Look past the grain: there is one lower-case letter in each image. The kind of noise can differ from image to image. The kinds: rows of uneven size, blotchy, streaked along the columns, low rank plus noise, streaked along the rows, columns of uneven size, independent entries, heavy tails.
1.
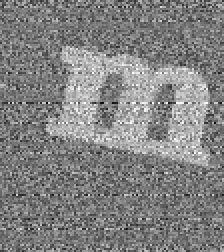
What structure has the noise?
rows of uneven size
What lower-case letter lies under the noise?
m
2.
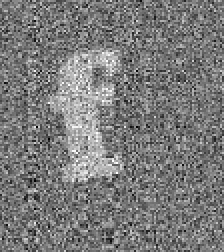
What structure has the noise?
low rank plus noise
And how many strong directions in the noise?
three or four
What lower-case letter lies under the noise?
f
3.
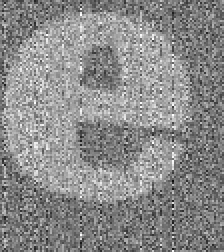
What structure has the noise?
columns of uneven size
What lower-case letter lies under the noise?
e
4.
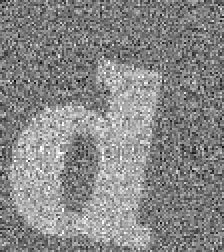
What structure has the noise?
low rank plus noise
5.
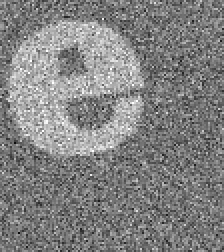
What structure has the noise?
independent entries
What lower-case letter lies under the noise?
e
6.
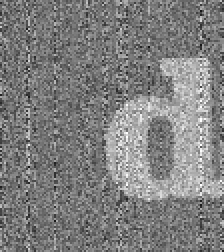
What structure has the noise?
columns of uneven size
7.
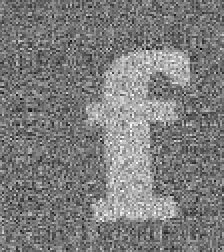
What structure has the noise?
low rank plus noise
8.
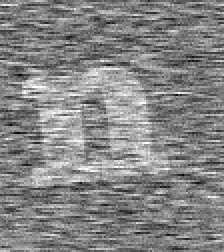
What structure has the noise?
streaked along the rows
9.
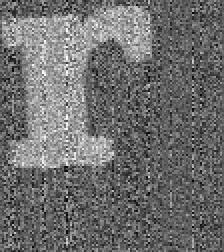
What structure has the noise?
columns of uneven size
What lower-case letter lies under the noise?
r
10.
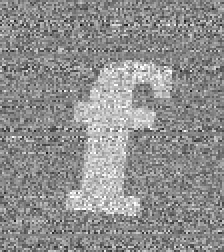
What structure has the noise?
rows of uneven size
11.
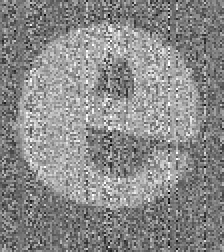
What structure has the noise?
columns of uneven size
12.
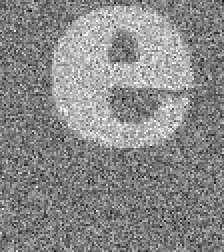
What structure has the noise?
independent entries
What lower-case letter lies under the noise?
e
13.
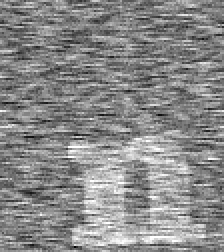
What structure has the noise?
streaked along the rows
